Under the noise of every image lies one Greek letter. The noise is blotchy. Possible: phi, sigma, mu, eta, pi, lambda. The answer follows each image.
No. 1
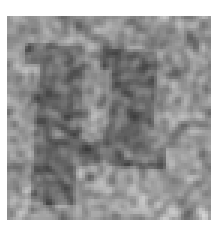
dark mu
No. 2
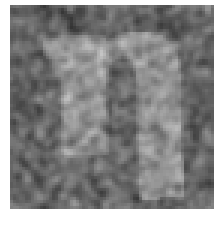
light eta
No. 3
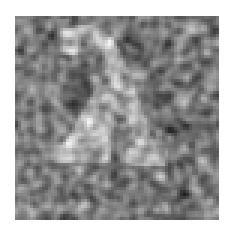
light lambda
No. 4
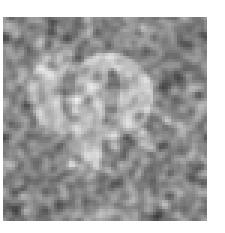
light phi
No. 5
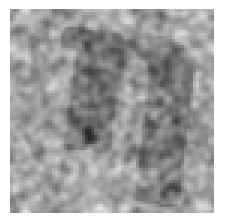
dark eta
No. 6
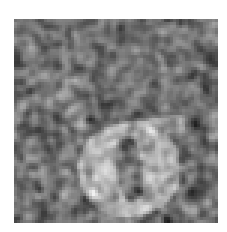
light sigma
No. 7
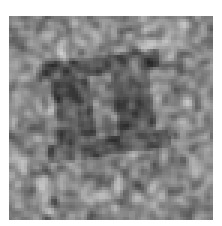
dark pi
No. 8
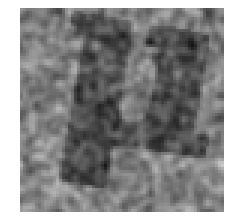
dark mu
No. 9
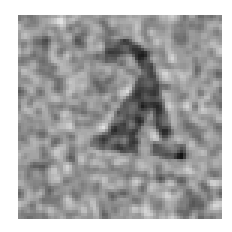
dark lambda
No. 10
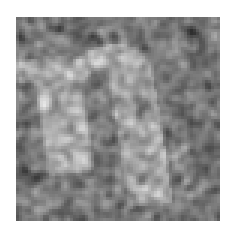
light eta
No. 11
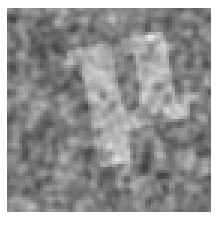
light mu
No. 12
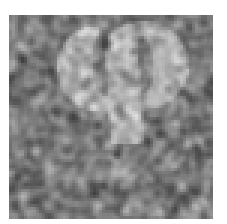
light phi
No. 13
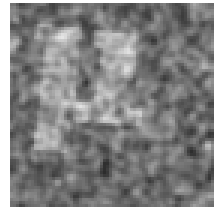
light mu
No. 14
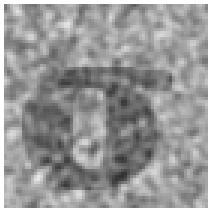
dark sigma
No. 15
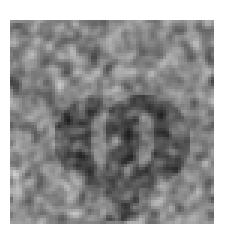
dark phi
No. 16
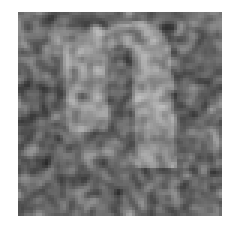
light eta
